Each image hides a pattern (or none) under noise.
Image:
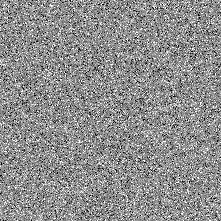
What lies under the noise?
only noise
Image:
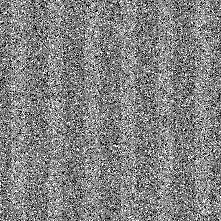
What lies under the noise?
vertical stripes
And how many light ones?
6
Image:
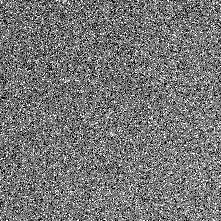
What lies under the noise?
a smooth slope
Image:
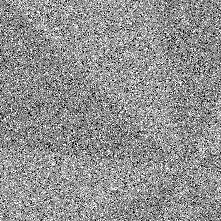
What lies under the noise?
spokes from one point
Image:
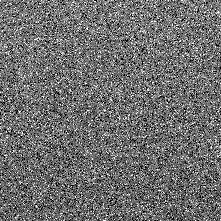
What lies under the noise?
a smooth slope
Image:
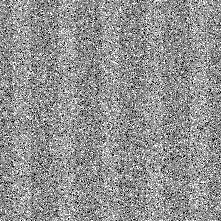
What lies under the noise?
vertical stripes
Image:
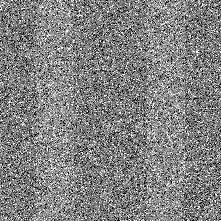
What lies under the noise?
vertical stripes
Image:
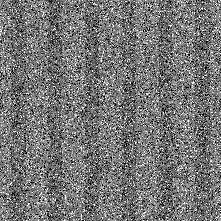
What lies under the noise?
vertical stripes
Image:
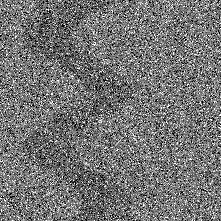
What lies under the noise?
a wavy band
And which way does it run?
top to bottom
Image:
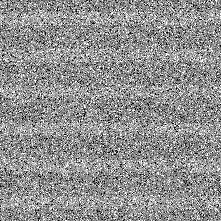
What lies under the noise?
horizontal stripes
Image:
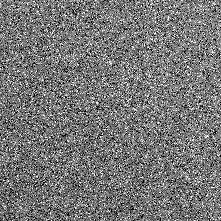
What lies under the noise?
a smooth slope
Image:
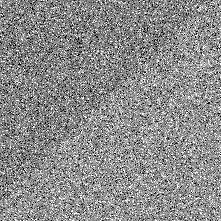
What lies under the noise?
a sharp edge
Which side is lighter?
bottom right
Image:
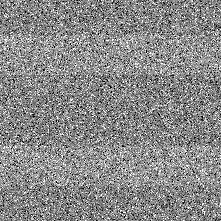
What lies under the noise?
horizontal stripes
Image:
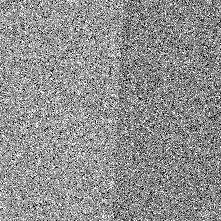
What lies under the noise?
a sharp edge
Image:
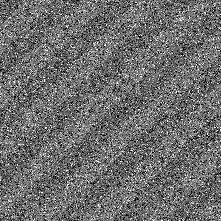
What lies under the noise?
diagonal stripes
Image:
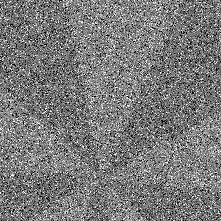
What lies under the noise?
spokes from one point
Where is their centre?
bottom middle
